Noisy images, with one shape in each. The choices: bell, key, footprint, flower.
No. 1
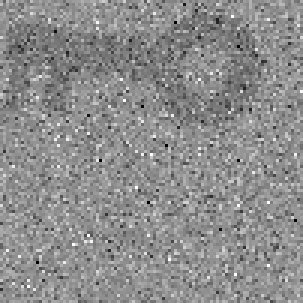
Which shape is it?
key
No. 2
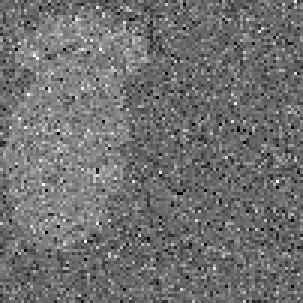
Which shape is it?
footprint
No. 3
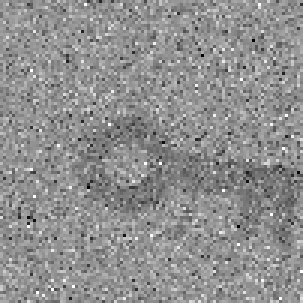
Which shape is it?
key
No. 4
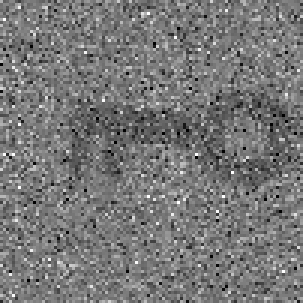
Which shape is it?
key
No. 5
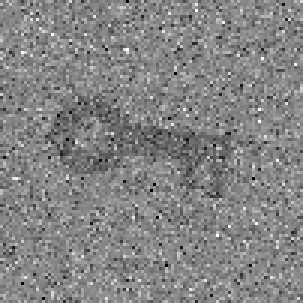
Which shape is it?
key
